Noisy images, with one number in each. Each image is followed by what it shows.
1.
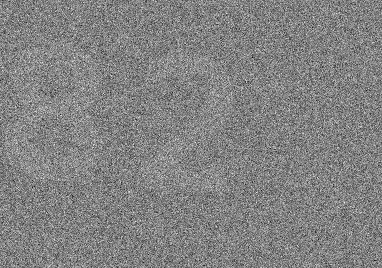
82
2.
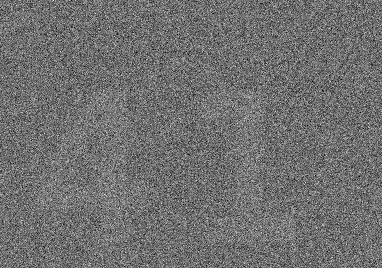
41
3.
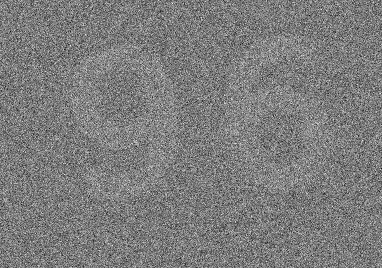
96
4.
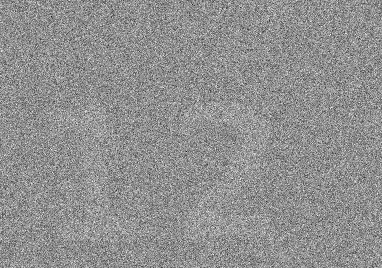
12
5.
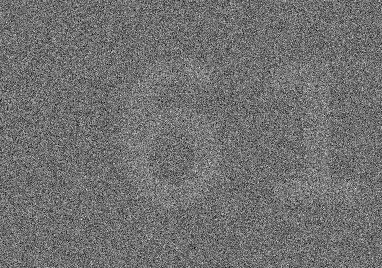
61
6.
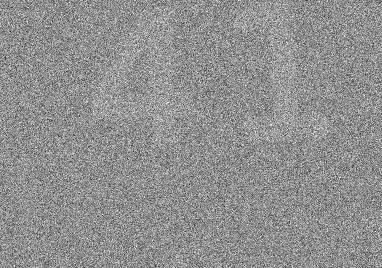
41
